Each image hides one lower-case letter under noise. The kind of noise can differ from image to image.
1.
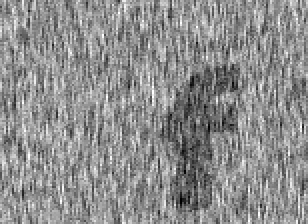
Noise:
streaked along the columns
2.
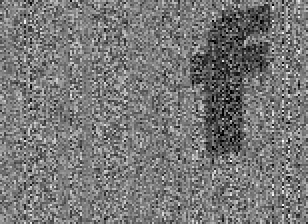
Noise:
columns of uneven size
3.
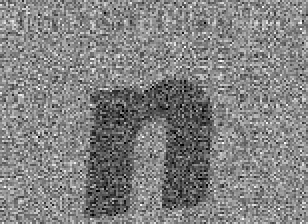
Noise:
low rank plus noise
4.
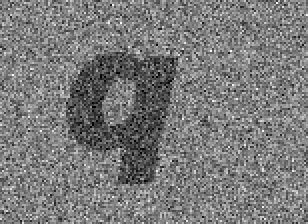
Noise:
independent entries
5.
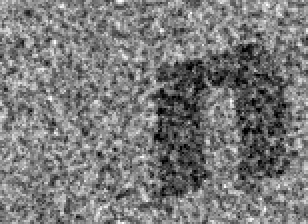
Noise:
blotchy
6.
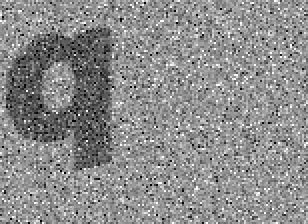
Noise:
heavy tails
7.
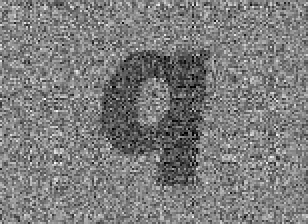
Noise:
low rank plus noise
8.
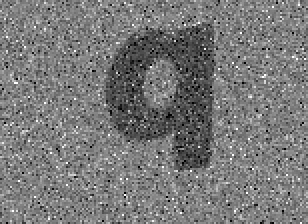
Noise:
heavy tails
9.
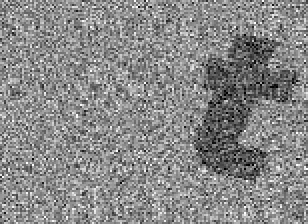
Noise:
low rank plus noise
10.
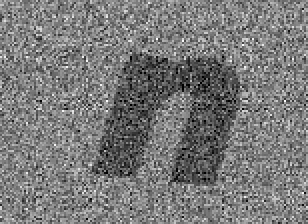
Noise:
low rank plus noise
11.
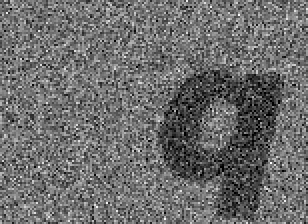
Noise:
independent entries
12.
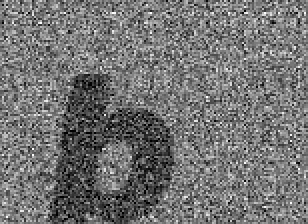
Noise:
low rank plus noise
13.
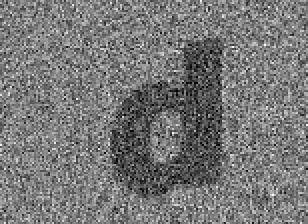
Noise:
low rank plus noise
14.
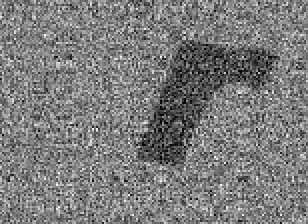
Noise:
low rank plus noise
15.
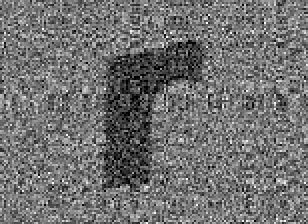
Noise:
low rank plus noise
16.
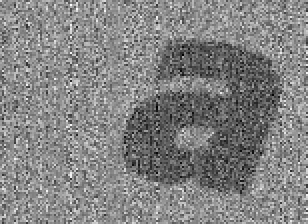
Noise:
columns of uneven size
